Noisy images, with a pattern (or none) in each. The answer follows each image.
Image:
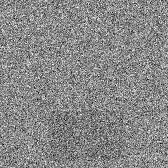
one block
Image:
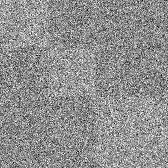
blocks along the diagonal
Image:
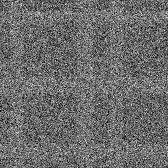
bands of rows crossing bands of columns
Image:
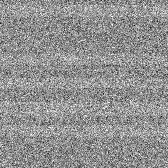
bands of rows
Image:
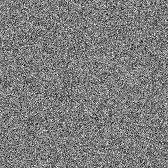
only noise
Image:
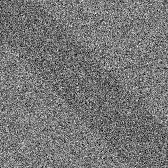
a diagonal band
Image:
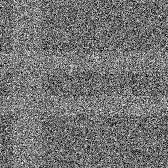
bands of rows crossing bands of columns
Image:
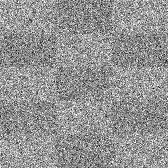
a checkerboard
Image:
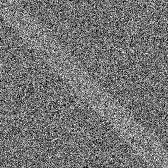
a diagonal band
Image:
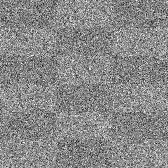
a checkerboard
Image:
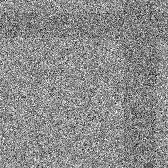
bands of rows crossing bands of columns
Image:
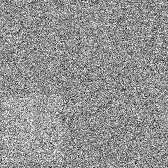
one block
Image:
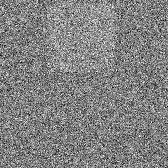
one block
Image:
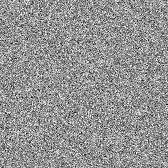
only noise
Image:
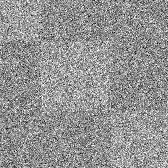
blocks along the diagonal
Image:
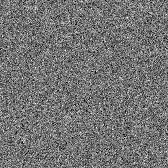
only noise
